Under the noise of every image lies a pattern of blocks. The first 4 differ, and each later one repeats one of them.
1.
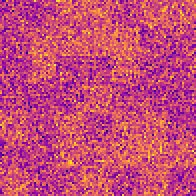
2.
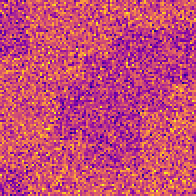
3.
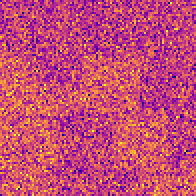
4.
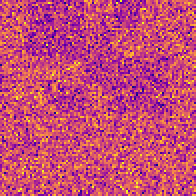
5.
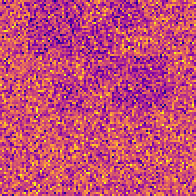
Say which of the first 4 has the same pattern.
4
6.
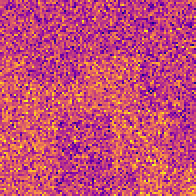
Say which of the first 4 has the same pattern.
3
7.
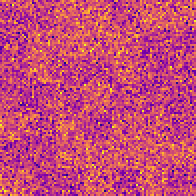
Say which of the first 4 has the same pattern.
1
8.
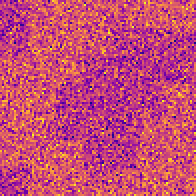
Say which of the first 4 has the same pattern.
2
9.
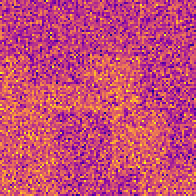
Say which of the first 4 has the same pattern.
3
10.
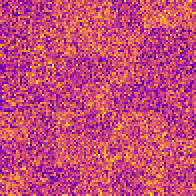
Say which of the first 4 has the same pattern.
1
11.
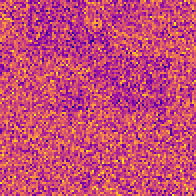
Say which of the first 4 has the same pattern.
4
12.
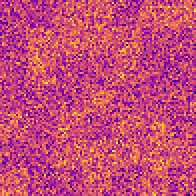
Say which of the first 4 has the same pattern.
1
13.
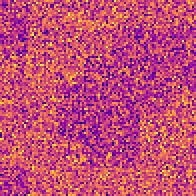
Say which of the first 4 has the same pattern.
2
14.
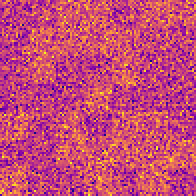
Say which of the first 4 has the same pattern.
1
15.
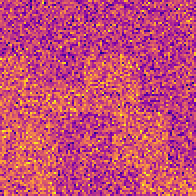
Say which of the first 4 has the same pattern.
3
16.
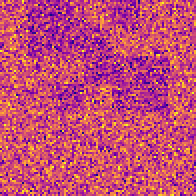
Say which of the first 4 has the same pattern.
4
